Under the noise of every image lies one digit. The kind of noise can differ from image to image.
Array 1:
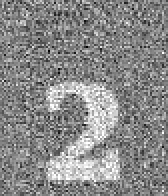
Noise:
low rank plus noise
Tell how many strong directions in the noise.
two
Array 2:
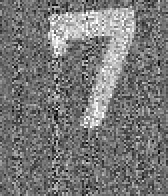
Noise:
columns of uneven size
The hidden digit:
7
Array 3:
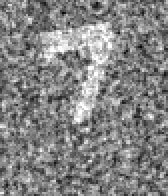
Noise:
blotchy
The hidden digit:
7
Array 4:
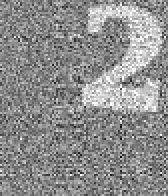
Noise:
low rank plus noise
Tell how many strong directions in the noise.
two
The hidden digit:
2
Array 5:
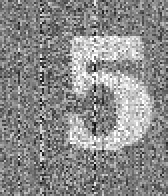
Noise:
columns of uneven size
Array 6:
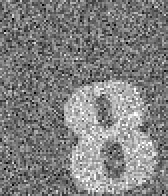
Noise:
independent entries
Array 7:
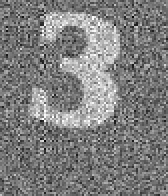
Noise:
low rank plus noise
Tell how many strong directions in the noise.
one
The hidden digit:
3
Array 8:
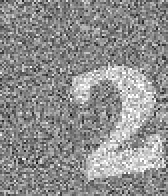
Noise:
low rank plus noise
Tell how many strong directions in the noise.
five to eight
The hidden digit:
2
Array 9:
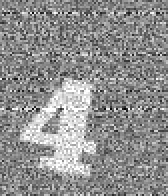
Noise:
rows of uneven size
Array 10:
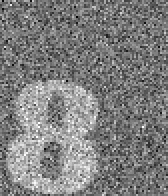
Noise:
independent entries
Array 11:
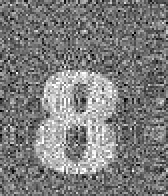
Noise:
low rank plus noise
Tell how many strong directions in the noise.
one
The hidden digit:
8
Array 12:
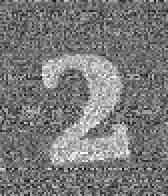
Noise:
rows of uneven size
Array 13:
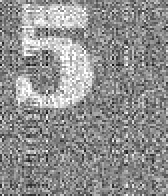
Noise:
low rank plus noise
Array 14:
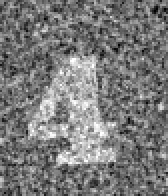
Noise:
blotchy
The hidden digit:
4
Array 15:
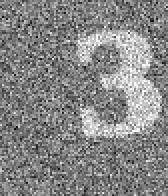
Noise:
independent entries
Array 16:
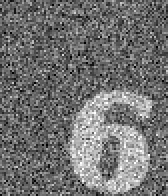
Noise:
independent entries
